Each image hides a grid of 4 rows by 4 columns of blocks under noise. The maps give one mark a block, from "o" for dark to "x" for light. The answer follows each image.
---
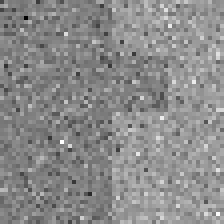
o o x x
o o o x
o o x x
o o x x
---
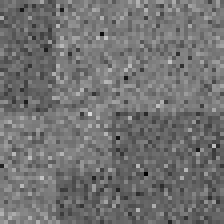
o x x x
o x x x
x x o o
x o o o
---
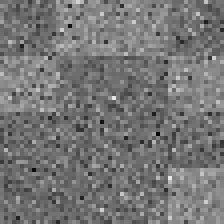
o x x o
x o o x
o o o o
o o o x
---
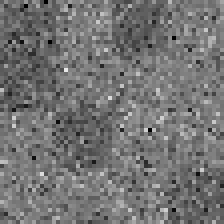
o x o x
o x x x
x o x x
x x x o
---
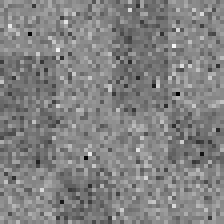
x x o x
o x o x
o x x o
x o x x
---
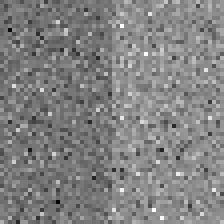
o o x x
o o x x
o o x x
o o x x
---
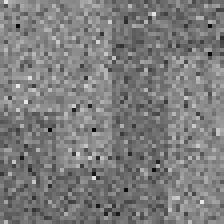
x x o o
x x o x
o x o x
o o o x
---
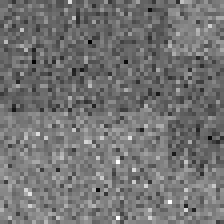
o o o x
o o o o
x x x o
x x x x
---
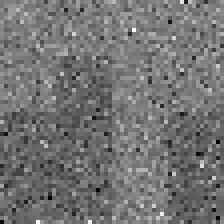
x x x x
x o x x
o o x o
o o x o
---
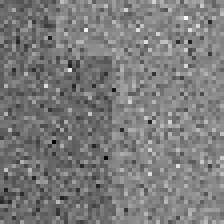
o x x x
o o x x
o o x x
o o x x
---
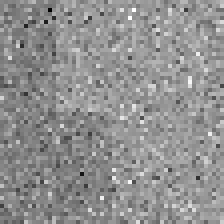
o x x x
o x x x
o o x x
o o x x
